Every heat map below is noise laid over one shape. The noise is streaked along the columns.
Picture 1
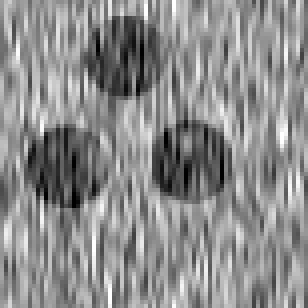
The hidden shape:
three dots
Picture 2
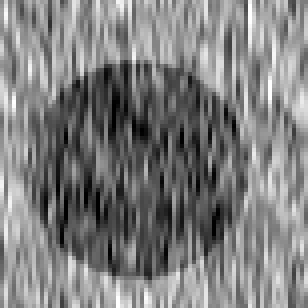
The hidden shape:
disc
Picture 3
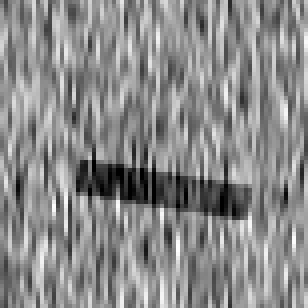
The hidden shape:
bar
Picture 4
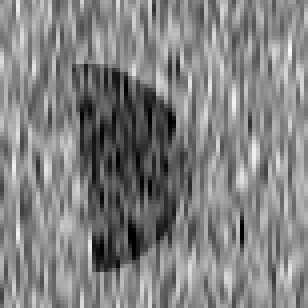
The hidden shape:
half disc
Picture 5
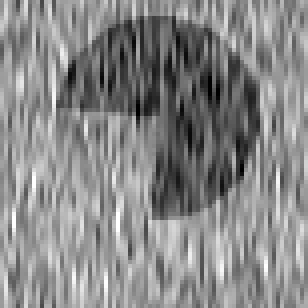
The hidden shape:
disc with a wedge cut out
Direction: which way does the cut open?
down and left
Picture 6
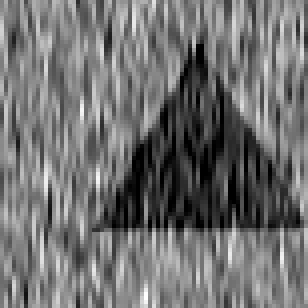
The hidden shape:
triangle
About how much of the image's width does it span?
two thirds
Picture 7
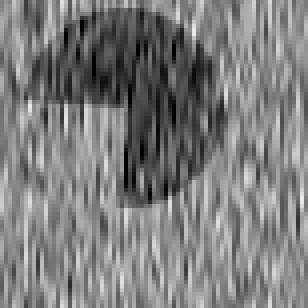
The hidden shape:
disc with a wedge cut out
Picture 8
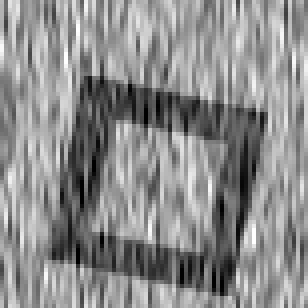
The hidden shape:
square frame
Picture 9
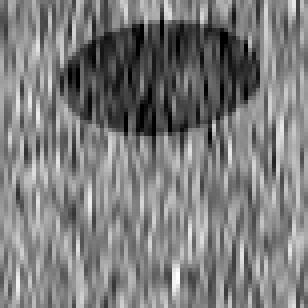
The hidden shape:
ellipse
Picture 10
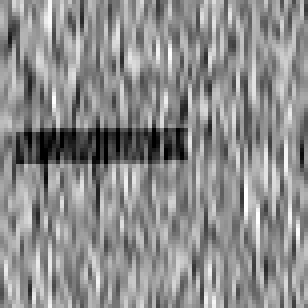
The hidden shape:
bar
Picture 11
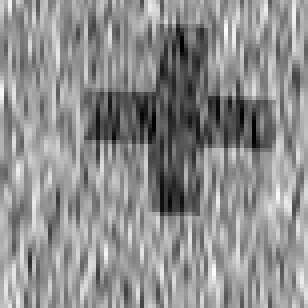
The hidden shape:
cross
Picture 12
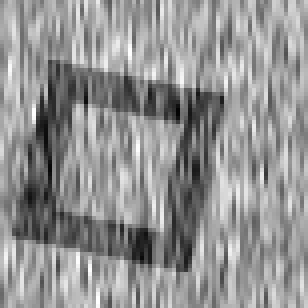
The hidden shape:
square frame
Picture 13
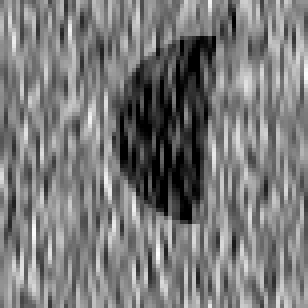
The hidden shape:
half disc
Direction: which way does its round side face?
left
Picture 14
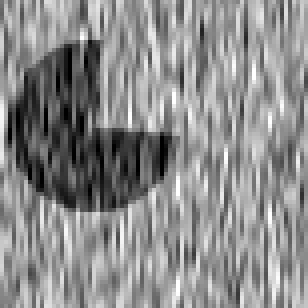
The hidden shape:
disc with a wedge cut out
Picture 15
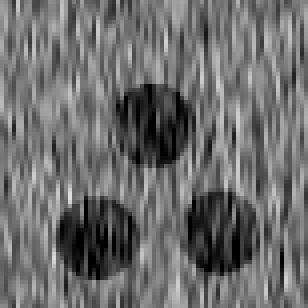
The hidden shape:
three dots
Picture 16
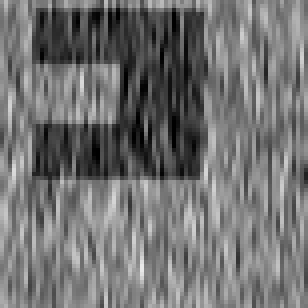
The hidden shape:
square with a notch
